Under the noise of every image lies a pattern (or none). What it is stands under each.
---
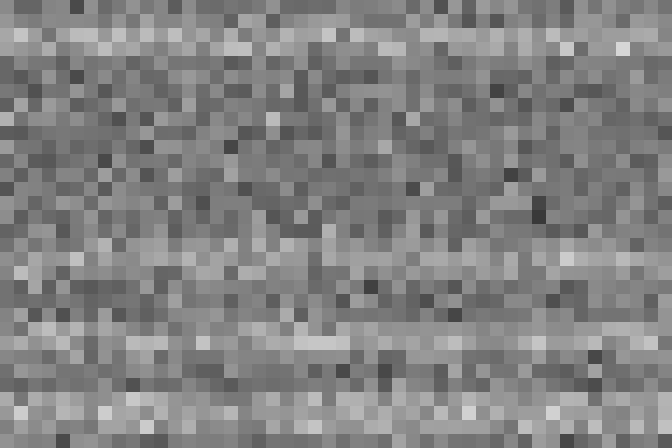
bands of rows
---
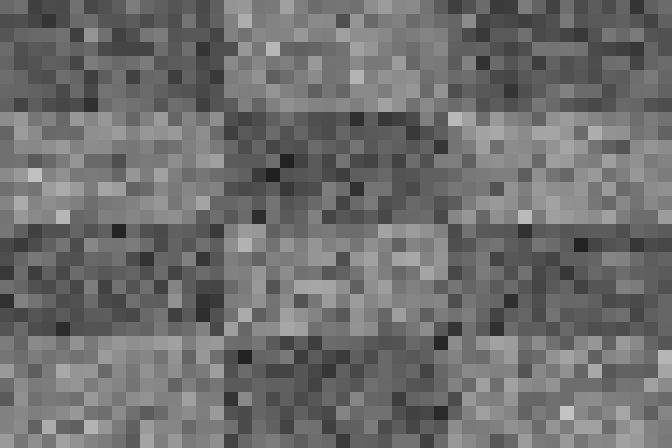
a checkerboard
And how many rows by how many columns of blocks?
4 by 3
